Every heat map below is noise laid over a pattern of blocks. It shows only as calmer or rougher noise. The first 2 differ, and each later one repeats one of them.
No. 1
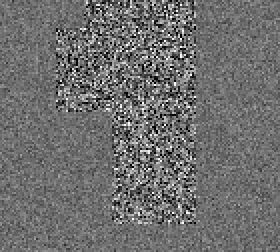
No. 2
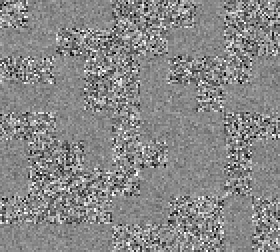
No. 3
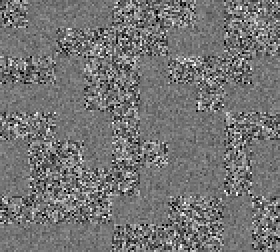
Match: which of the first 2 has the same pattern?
2
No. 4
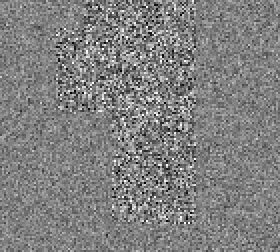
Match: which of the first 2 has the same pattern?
1
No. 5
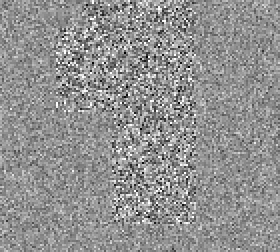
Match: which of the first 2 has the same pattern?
1
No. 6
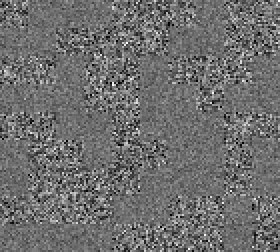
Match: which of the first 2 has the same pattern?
2
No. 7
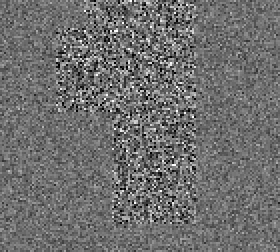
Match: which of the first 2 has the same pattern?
1
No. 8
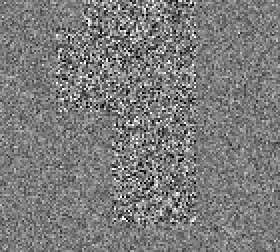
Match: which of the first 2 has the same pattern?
1
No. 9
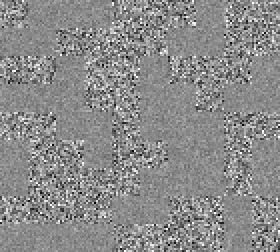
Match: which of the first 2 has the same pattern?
2
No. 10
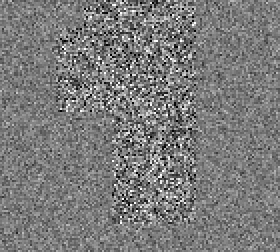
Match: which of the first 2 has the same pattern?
1
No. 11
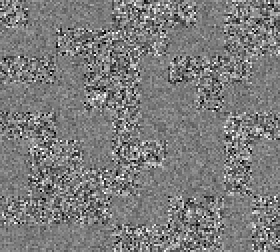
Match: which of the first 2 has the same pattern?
2
